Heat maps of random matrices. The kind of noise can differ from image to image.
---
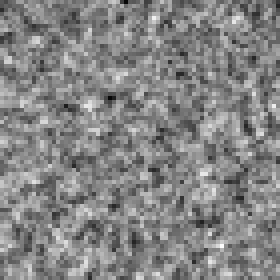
blotchy
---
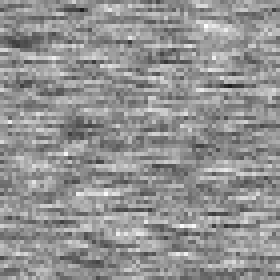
streaked along the rows
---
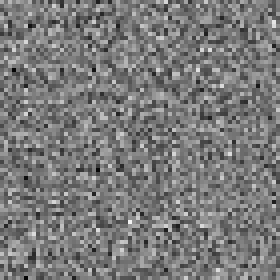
low rank plus noise
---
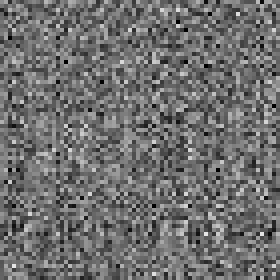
low rank plus noise
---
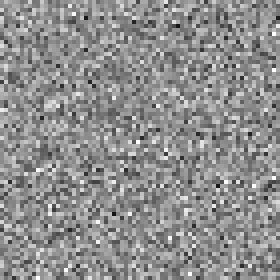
independent entries
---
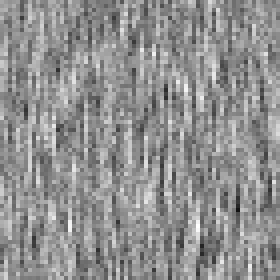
streaked along the columns
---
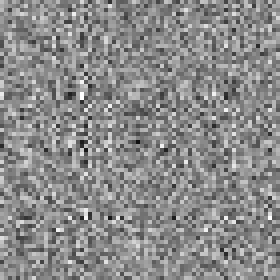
low rank plus noise
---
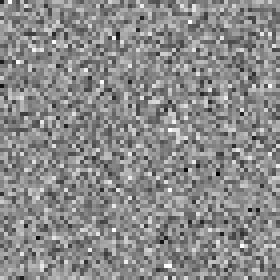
independent entries
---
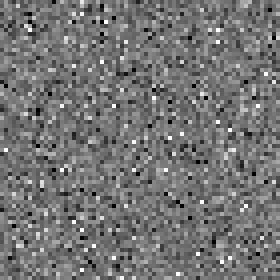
heavy tails
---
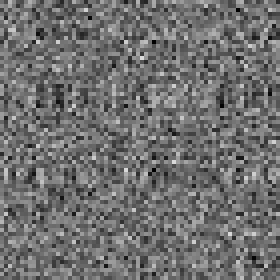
low rank plus noise
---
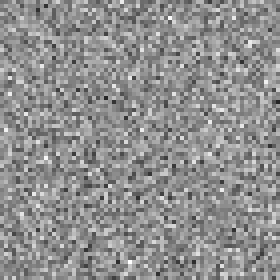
independent entries
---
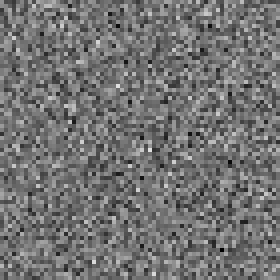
independent entries
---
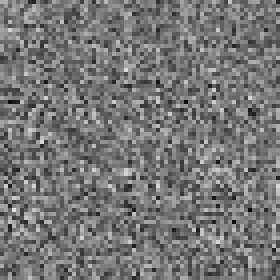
low rank plus noise
